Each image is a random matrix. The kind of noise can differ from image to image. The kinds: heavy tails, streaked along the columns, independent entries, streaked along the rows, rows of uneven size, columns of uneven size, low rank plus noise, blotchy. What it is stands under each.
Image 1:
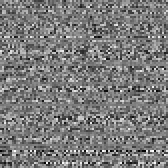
rows of uneven size
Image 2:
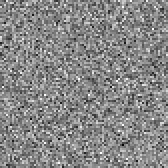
independent entries
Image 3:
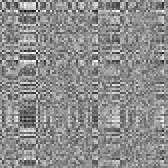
low rank plus noise
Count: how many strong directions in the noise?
one
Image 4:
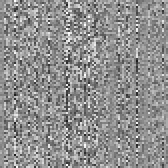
columns of uneven size
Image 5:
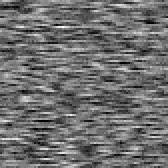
streaked along the rows
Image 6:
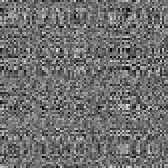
low rank plus noise
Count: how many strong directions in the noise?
two
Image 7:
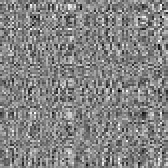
low rank plus noise
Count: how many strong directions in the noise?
two
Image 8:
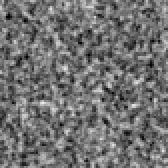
blotchy
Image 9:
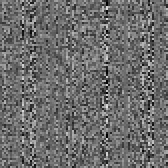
columns of uneven size
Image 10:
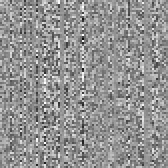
columns of uneven size
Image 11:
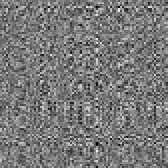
low rank plus noise
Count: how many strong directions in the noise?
three or four
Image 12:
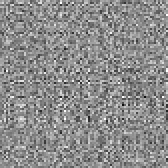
low rank plus noise
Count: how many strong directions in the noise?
three or four
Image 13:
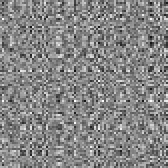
low rank plus noise
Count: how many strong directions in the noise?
two
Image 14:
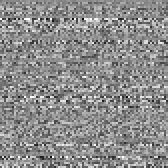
rows of uneven size
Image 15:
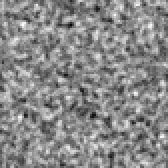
blotchy
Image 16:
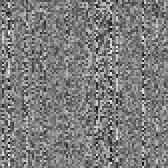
columns of uneven size
